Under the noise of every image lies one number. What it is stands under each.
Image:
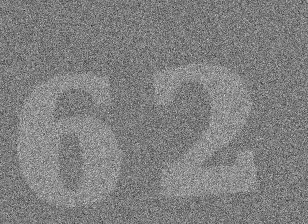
62
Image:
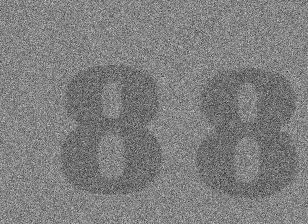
88
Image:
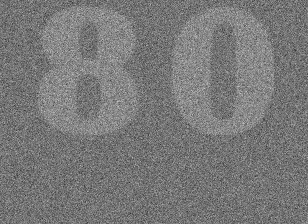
80
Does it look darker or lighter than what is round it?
lighter
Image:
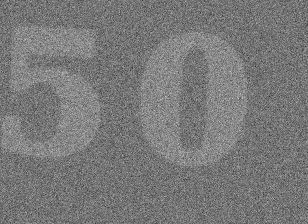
50
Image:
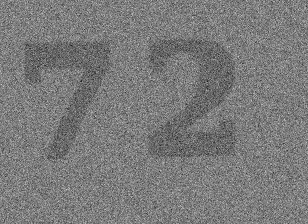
72
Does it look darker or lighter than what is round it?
darker
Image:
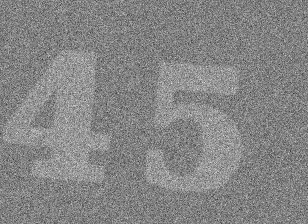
45
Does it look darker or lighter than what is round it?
lighter
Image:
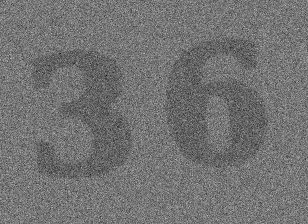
36
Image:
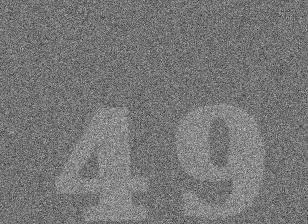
49
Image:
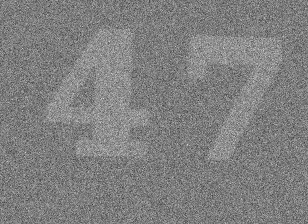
47
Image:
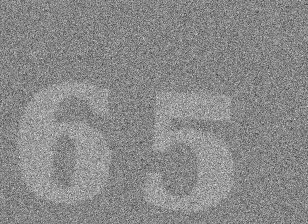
65
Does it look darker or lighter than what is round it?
lighter
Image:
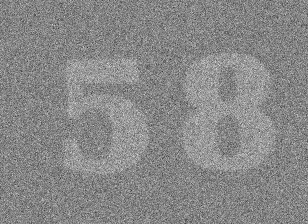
58
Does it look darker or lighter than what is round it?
lighter
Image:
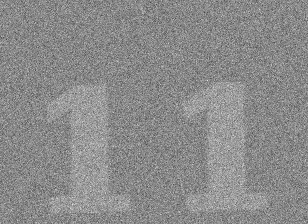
11
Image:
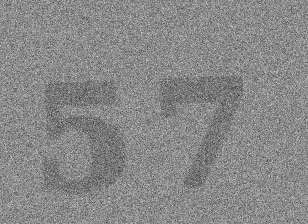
57
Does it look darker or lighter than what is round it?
darker
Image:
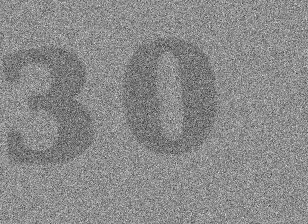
30
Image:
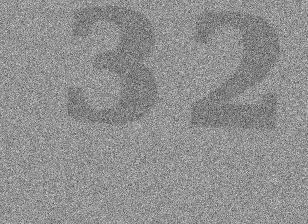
32
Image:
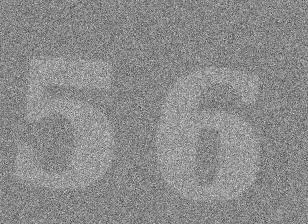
56
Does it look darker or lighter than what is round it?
lighter
